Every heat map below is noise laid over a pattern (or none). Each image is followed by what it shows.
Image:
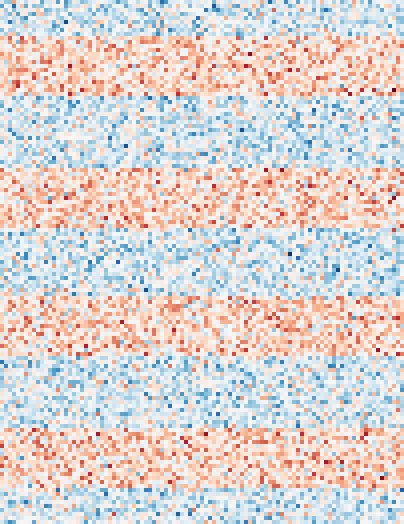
horizontal stripes
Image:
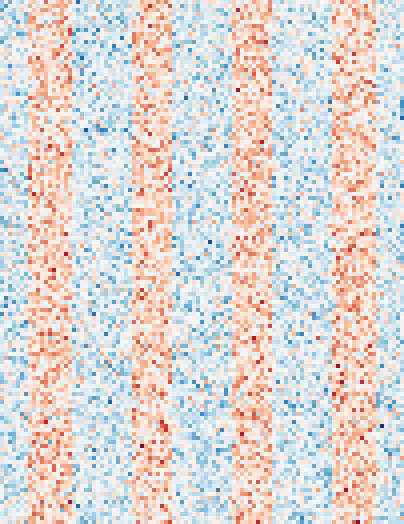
vertical stripes
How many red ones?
4
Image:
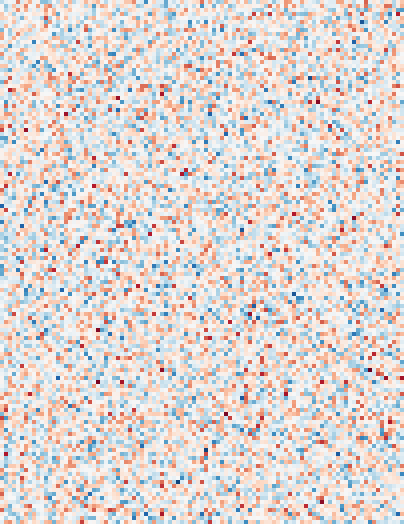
only noise
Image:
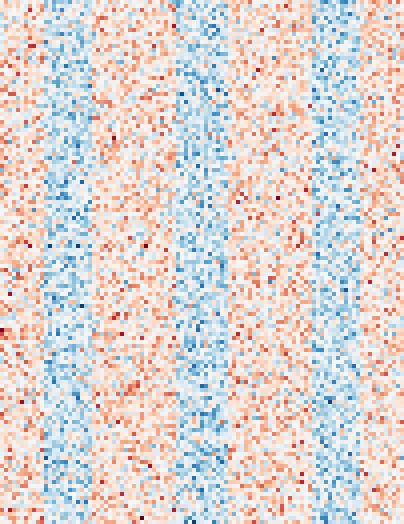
vertical stripes
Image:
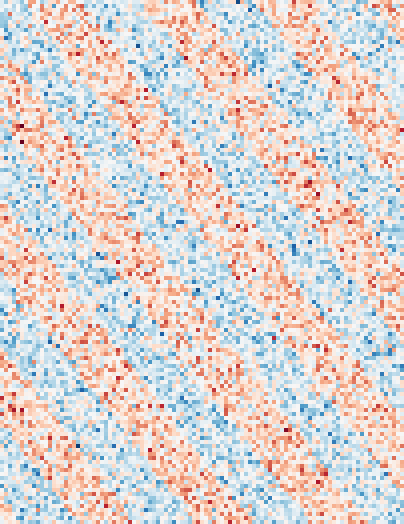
diagonal stripes
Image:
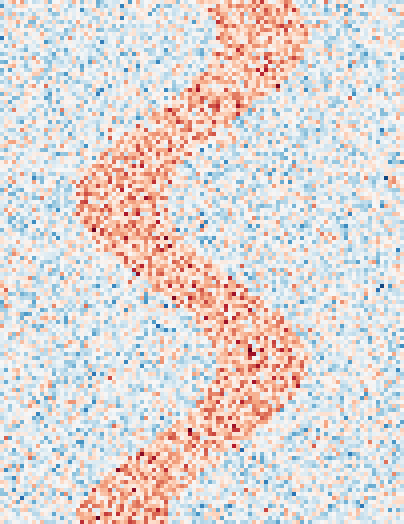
a wavy band
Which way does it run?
top to bottom
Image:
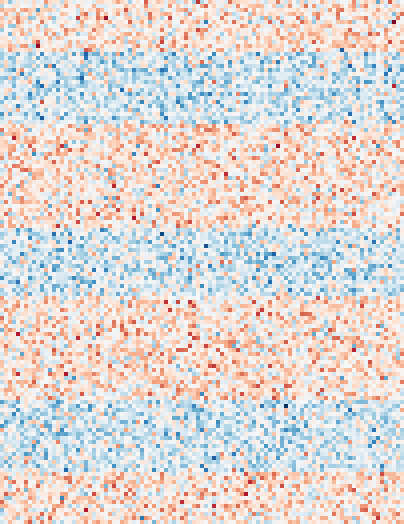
horizontal stripes
